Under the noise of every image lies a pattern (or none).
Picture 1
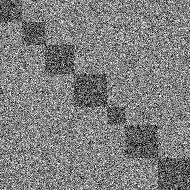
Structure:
blocks along the diagonal
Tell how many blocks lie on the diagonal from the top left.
7
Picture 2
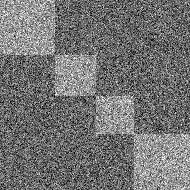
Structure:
blocks along the diagonal
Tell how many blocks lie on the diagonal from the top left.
4
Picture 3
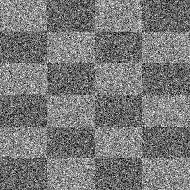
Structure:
a checkerboard
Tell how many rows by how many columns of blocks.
6 by 4
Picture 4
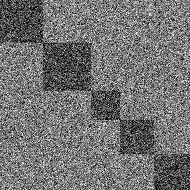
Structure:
blocks along the diagonal
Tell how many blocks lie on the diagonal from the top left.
5
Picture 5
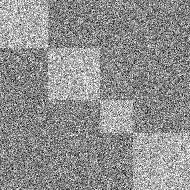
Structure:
blocks along the diagonal
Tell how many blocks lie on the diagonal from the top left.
4
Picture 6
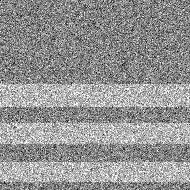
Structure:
bands of rows
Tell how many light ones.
3
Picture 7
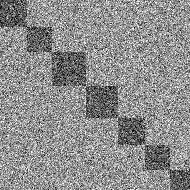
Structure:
blocks along the diagonal
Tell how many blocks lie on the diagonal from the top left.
7
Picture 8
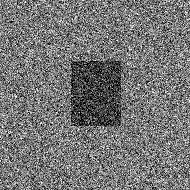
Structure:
one block
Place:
centre
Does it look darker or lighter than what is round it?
darker
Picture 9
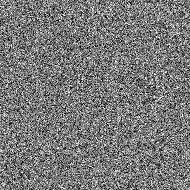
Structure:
only noise
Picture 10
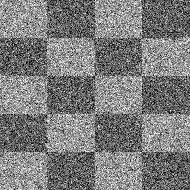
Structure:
a checkerboard
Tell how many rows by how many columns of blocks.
5 by 4
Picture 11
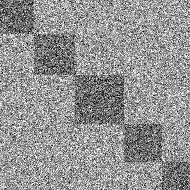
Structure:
blocks along the diagonal
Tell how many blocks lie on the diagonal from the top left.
5
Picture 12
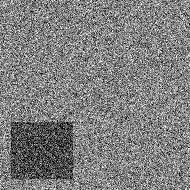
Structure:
one block
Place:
bottom left
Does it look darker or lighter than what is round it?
darker
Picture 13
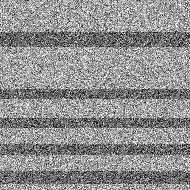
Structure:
bands of rows
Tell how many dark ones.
5
